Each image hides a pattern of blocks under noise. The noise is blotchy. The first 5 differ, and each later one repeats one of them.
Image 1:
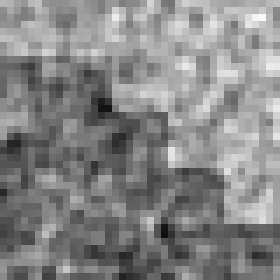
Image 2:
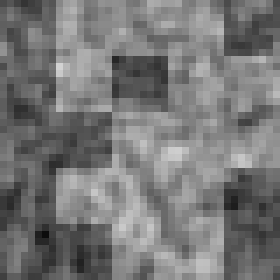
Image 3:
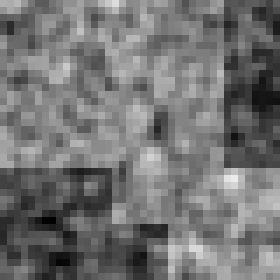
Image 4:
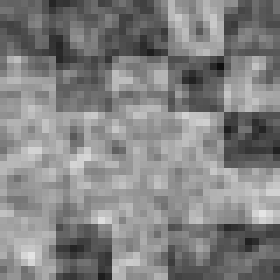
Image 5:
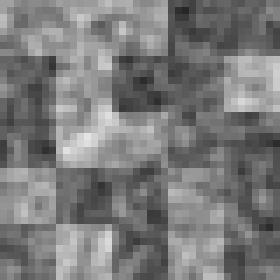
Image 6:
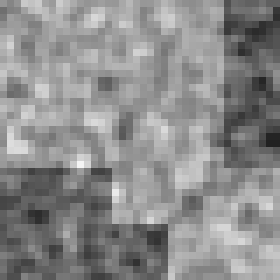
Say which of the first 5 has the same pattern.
3
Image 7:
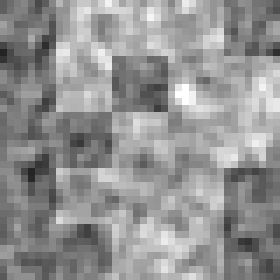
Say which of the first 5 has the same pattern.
2
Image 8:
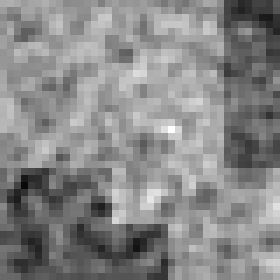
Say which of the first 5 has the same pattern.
3
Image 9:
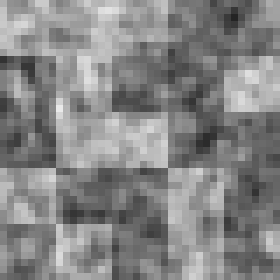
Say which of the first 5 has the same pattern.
5
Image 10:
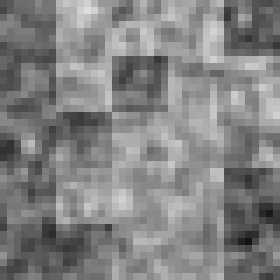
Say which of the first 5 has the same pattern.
2
